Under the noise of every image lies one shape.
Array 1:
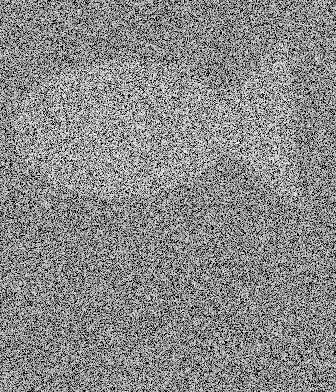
fish
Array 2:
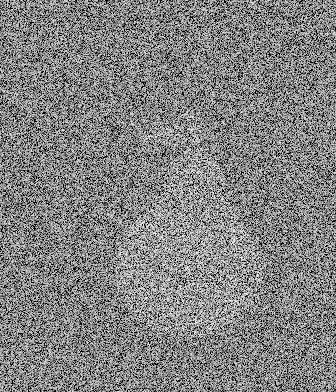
pear
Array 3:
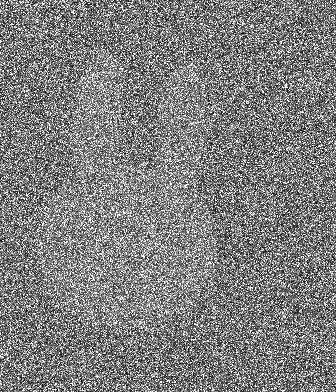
rabbit's head
